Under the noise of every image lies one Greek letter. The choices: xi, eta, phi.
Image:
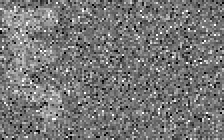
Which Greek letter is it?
xi
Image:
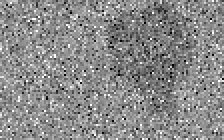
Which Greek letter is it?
phi
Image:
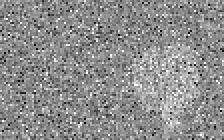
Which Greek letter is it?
phi
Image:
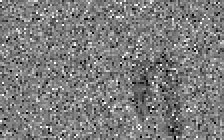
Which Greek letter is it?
eta
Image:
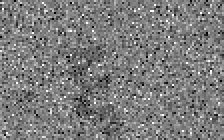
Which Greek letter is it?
xi
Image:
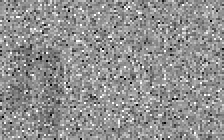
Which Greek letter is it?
eta
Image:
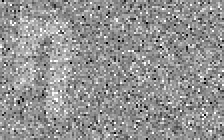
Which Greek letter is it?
eta
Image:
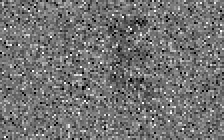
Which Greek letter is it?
xi
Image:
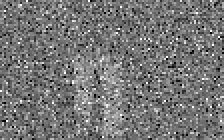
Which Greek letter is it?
eta
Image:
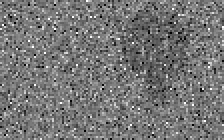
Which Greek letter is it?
phi
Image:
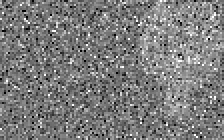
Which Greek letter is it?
phi
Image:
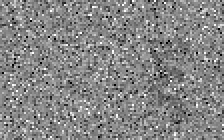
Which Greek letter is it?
xi
